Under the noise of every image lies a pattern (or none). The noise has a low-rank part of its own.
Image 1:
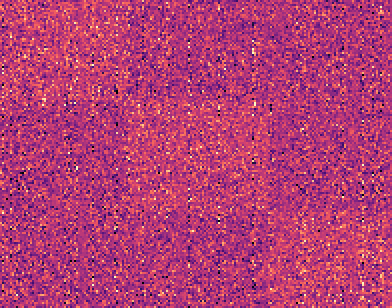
blocks along the diagonal
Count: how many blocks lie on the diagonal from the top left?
3
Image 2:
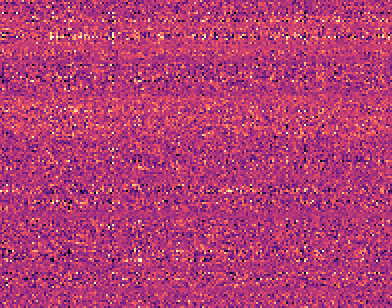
bands of rows
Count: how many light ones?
2
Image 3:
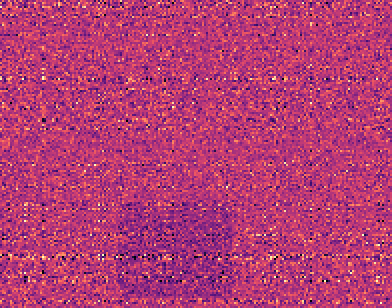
one block
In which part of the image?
bottom middle
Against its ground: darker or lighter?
darker
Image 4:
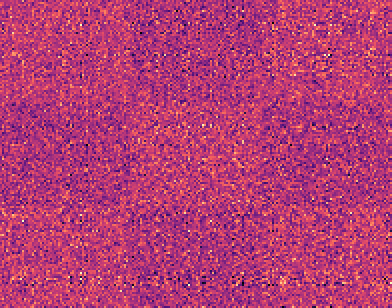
a checkerboard
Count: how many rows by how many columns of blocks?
3 by 3
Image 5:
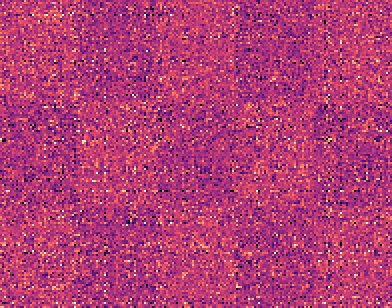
a checkerboard
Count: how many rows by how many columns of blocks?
3 by 5
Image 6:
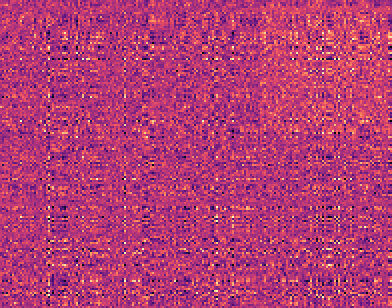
one block
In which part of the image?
top right
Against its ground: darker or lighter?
lighter
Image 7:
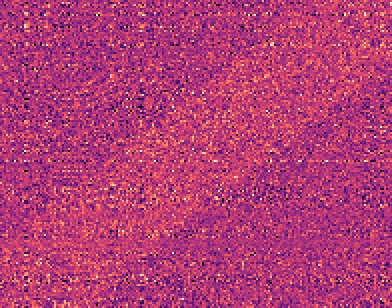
a diagonal band
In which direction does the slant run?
bottom left to top right
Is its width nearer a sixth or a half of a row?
a half
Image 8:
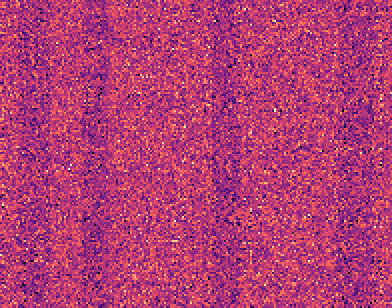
bands of columns
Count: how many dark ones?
4
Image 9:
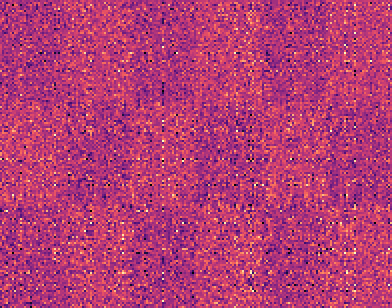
a checkerboard
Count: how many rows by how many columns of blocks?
3 by 6
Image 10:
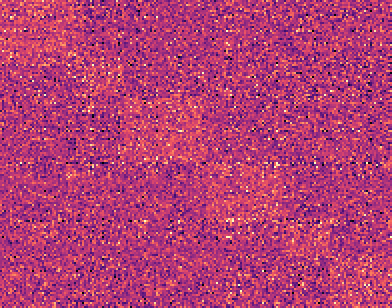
blocks along the diagonal
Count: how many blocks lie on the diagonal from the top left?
6
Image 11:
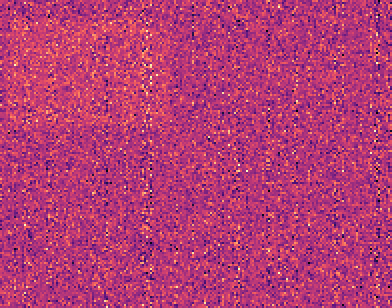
one block
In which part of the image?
top left
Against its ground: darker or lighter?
lighter
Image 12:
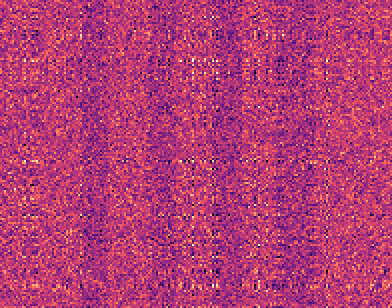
bands of columns
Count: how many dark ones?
4
